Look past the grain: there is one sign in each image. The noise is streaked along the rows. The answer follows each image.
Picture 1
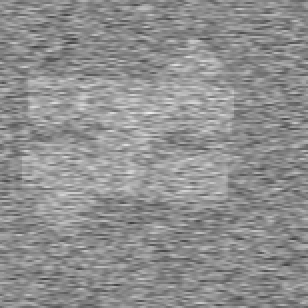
not-equal sign
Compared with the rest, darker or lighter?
lighter
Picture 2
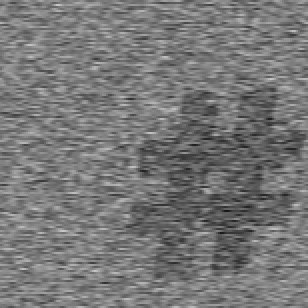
hash sign
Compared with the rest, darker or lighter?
darker
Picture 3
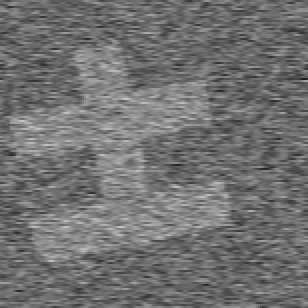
plus-minus sign
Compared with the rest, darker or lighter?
lighter
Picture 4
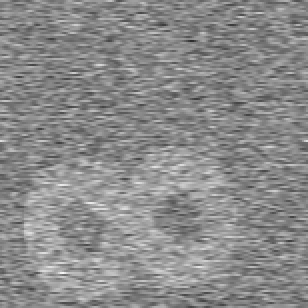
infinity sign
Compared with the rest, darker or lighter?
lighter
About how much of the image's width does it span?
two thirds
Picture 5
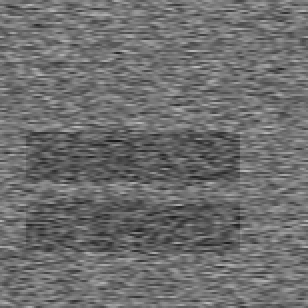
equals sign
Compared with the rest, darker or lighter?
darker
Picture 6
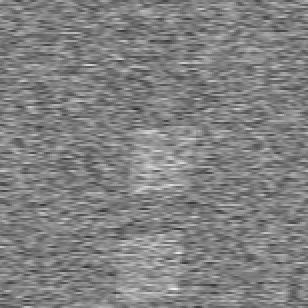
colon
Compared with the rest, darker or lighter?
lighter
